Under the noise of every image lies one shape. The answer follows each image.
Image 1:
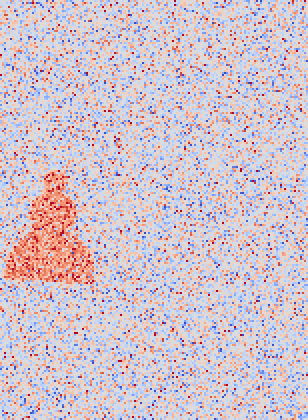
chess pawn
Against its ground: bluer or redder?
redder
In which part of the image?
middle left
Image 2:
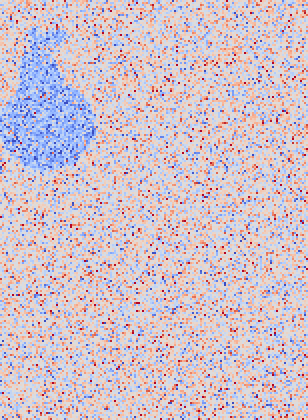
pear
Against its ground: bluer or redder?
bluer
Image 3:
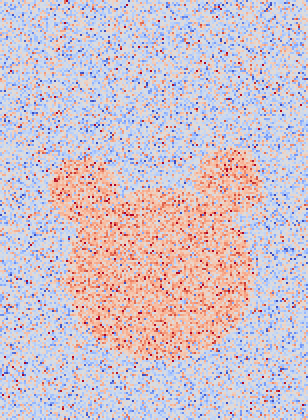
bear's head
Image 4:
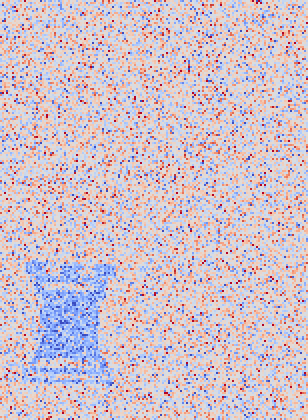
chess rook
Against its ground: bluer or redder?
bluer
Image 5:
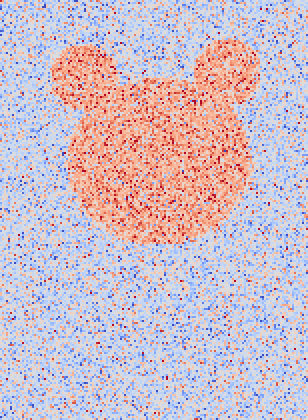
bear's head
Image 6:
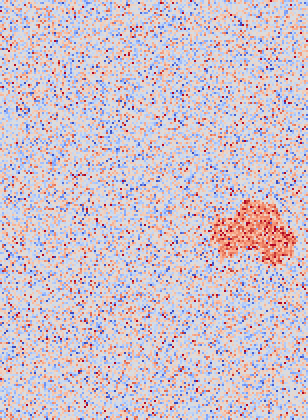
car
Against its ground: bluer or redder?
redder
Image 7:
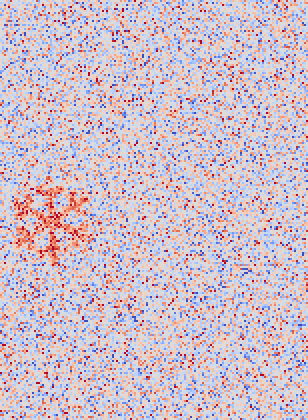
snowflake
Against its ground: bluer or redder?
redder
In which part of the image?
middle left
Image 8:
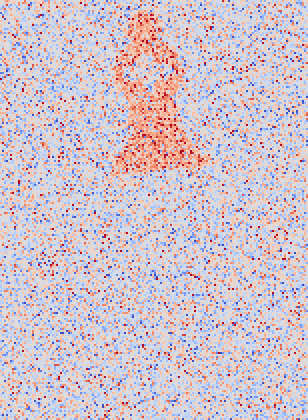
chess bishop
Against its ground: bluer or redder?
redder
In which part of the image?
top middle
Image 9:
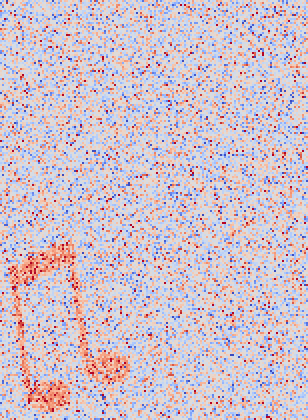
pair of musical notes
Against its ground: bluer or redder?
redder
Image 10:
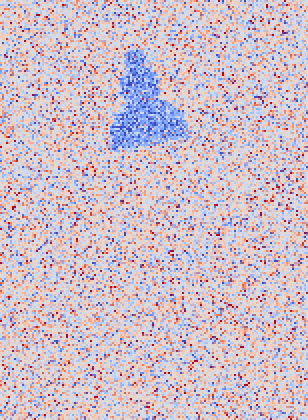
chess pawn
